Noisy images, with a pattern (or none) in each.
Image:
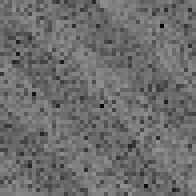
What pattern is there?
diagonal stripes
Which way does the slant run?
top left to bottom right
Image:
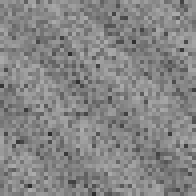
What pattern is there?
diagonal stripes
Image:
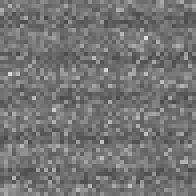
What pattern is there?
horizontal stripes
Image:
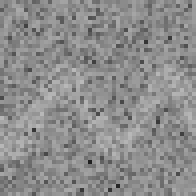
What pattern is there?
a wavy band
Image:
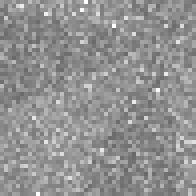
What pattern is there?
spokes from one point
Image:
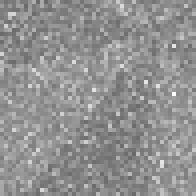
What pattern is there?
spokes from one point
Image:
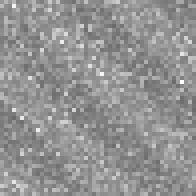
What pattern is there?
diagonal stripes
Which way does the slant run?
top left to bottom right
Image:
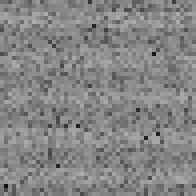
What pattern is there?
horizontal stripes
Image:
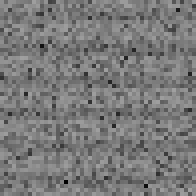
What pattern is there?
horizontal stripes
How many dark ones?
6
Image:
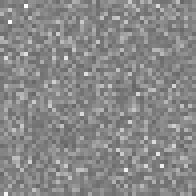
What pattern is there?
only noise
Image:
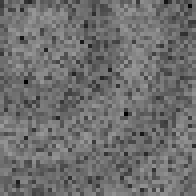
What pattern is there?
rings round one point
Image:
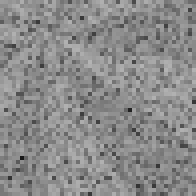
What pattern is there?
spokes from one point
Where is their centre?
top left
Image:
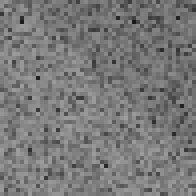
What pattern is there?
a sharp edge
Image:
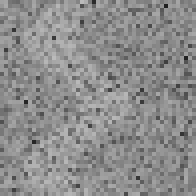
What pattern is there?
a wavy band
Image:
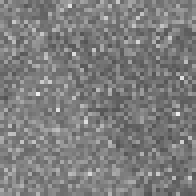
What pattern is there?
spokes from one point
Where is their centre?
top left
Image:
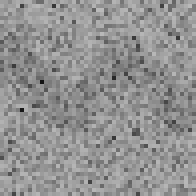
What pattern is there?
a wavy band
